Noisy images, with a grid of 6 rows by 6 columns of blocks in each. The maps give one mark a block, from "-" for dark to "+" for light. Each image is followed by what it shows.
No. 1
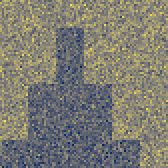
+ + + + + +
+ + - + + +
+ + - + + +
+ - - - + +
+ - - - + +
- - - - - +
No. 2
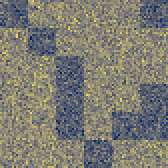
- + + + + -
+ - + + + +
+ + - + + +
+ + - + + -
+ + - + - -
+ + + - + +
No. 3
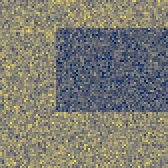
+ + + + + +
+ + - - - -
+ + - - - -
+ + - - - -
+ + + + + +
+ + + + + +
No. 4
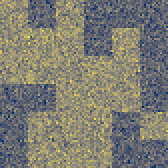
+ - + - - -
+ + + - + -
+ + + + + -
- - + + + -
- + + + - +
- + + + - -
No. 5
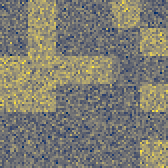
- + - - + -
- + - - - +
+ + + + - -
+ + - - - +
- - - - - -
- - - - - +
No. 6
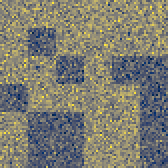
+ + + + + +
+ - + + + +
+ + - + - -
- + + + + -
+ - - + + -
+ - - + + -
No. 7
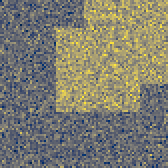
- - - + + +
- - + + + +
- - + + + +
- - + + + -
- - - - - -
- - - - - -
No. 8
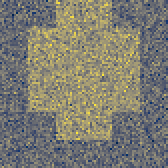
- - + + - -
- + + + + -
- + + + + -
- + + + + -
- - + + - -
- - - - - -
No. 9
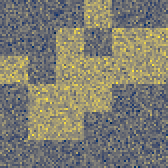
- - - + - -
- - + - + +
+ - + + + +
- + + + - -
- + + - - -
- - - - - -
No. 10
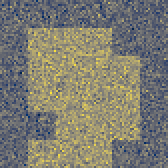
- - - - - -
- + + + - -
- + + + + -
- + + + + -
- - + + + -
- + + + - -
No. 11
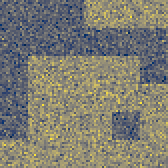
- - - + + +
- - - - - -
- + + + + -
- + + + + +
- + + + - +
+ + + + + +
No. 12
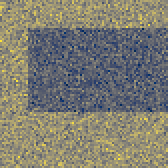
+ + + + + +
+ - - - - -
+ - - - - -
+ - - - - -
+ + + + + +
+ + + + + +
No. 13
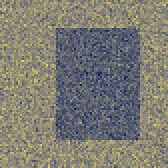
+ + + + + +
+ + - - - +
+ + - - - +
+ + - - - +
+ + - - - +
+ + + + + +
